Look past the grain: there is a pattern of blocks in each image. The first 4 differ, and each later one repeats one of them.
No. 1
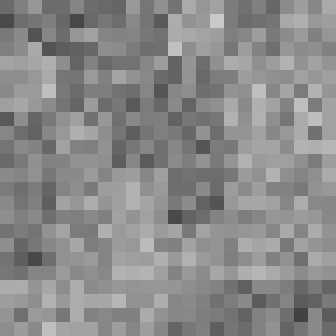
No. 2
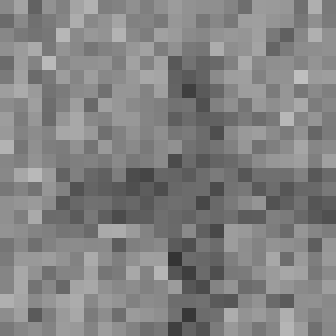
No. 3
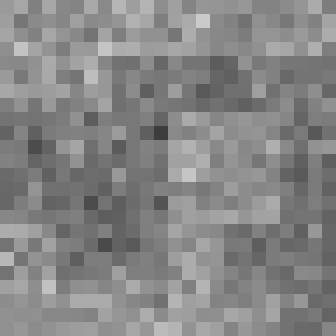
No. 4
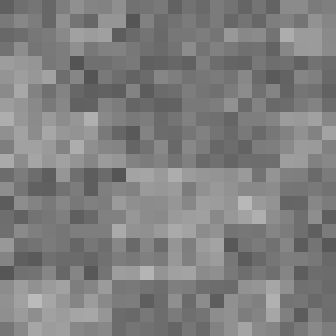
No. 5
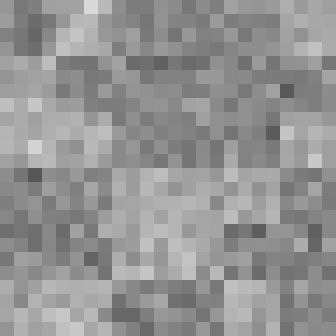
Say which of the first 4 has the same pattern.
4
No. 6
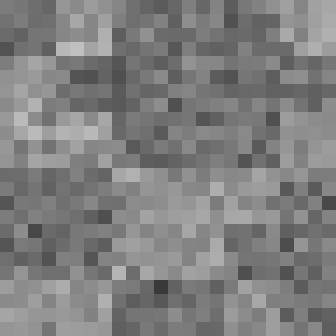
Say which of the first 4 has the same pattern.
4
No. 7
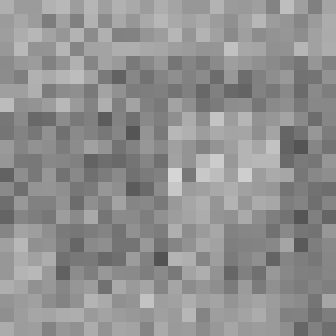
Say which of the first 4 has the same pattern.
3
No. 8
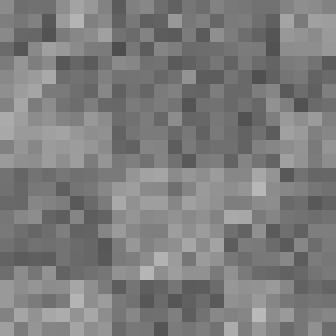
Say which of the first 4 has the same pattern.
4
